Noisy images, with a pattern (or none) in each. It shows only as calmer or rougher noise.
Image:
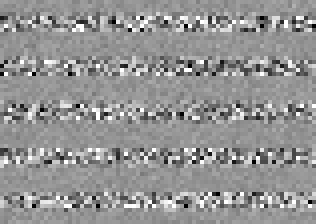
horizontal stripes
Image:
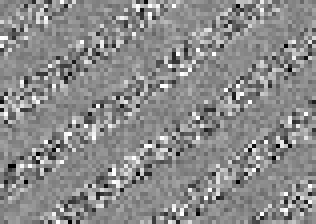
diagonal stripes
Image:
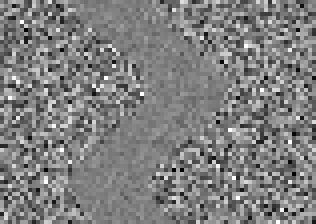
a wavy band
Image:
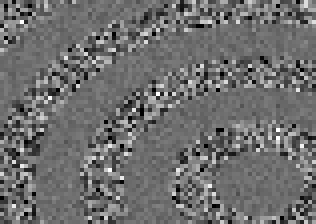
rings round one point
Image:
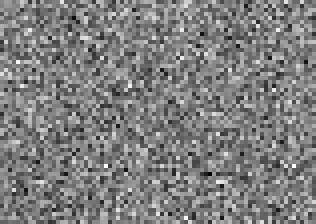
only noise
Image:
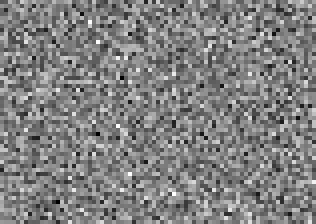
only noise
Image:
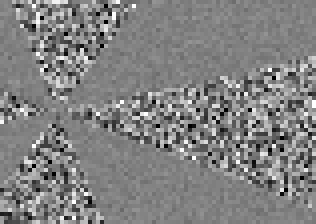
spokes from one point
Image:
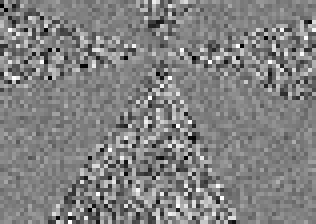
spokes from one point
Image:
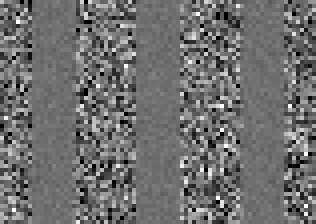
vertical stripes
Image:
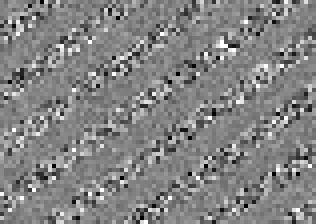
diagonal stripes
